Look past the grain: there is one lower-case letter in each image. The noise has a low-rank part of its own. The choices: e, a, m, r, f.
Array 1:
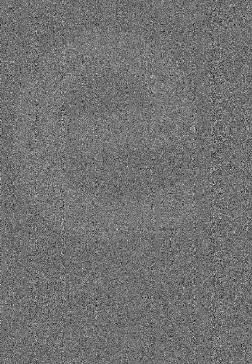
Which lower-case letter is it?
e
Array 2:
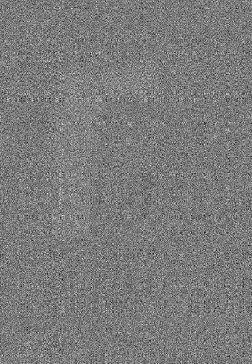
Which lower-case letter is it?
r
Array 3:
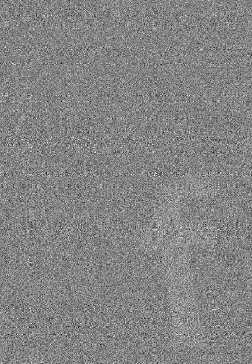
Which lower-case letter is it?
f
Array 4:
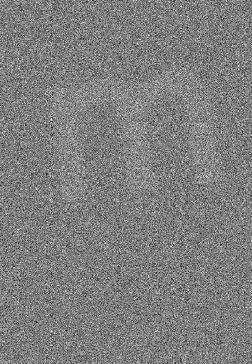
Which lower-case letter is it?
m
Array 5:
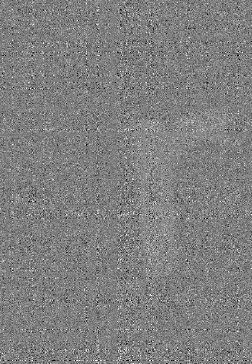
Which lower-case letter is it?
r
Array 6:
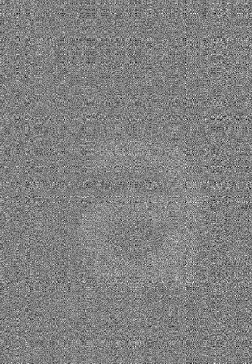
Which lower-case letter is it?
a
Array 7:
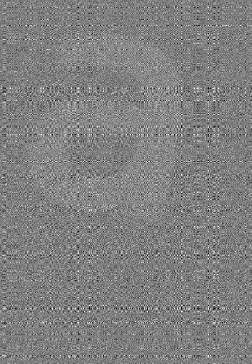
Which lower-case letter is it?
a
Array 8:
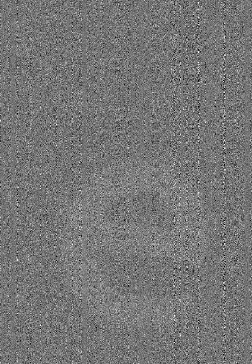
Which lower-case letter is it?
e
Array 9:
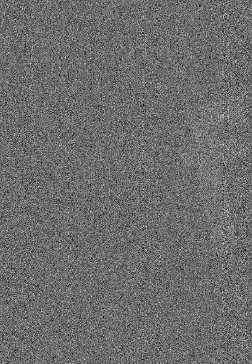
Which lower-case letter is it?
f
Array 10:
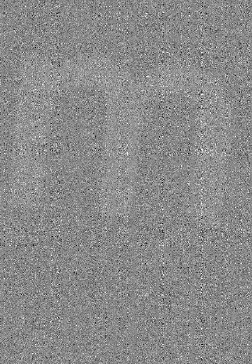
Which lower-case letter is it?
m
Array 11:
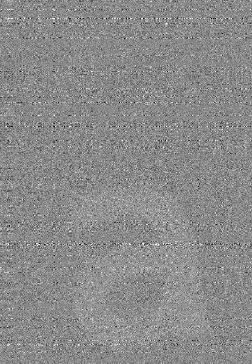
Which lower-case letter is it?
a
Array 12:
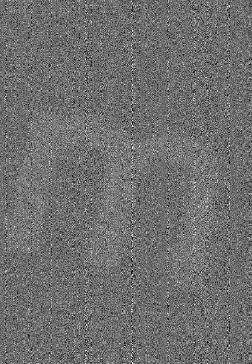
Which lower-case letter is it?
m
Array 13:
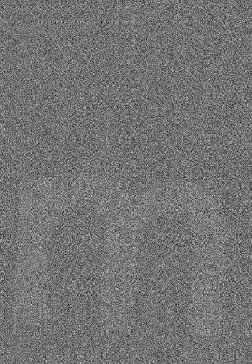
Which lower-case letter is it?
m
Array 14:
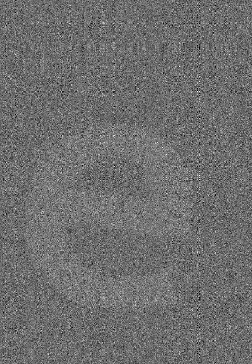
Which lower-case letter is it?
e
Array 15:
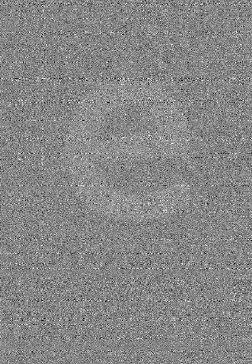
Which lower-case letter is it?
e
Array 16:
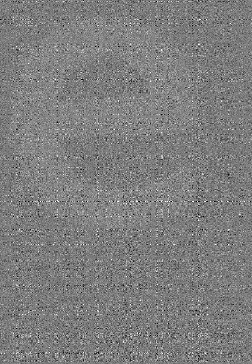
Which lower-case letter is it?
e
